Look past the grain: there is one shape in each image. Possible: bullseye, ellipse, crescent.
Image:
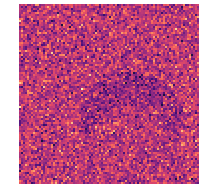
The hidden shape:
crescent
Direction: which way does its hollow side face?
down
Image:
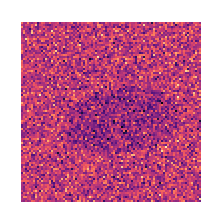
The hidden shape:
ellipse
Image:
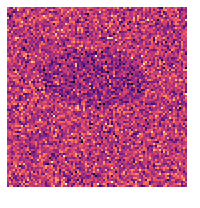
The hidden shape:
ellipse
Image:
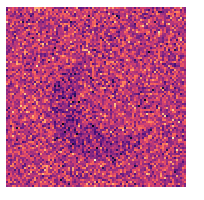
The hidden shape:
crescent
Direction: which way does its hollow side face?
up and right
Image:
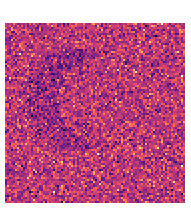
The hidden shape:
crescent
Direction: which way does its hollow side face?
right
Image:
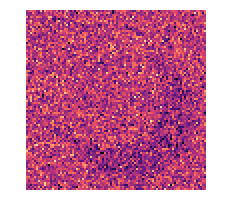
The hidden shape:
crescent
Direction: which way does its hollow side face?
up and left
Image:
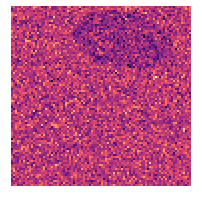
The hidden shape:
ellipse
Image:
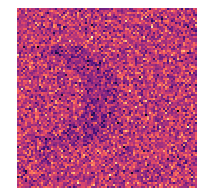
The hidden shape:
crescent
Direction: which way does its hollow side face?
left
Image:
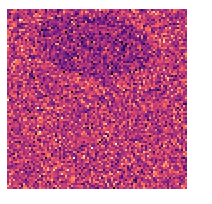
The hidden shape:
ellipse
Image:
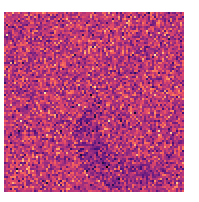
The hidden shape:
crescent
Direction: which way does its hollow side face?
up and right
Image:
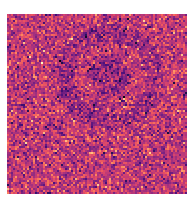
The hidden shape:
bullseye
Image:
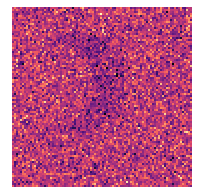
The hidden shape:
crescent
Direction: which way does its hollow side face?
left
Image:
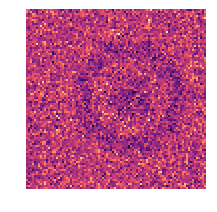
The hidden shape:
bullseye
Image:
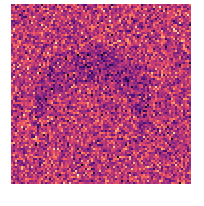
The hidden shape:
crescent
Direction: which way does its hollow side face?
down
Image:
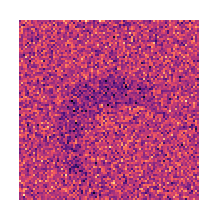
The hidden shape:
crescent
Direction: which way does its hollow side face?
down and right
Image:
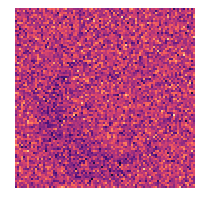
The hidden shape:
crescent
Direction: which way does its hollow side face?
up and right
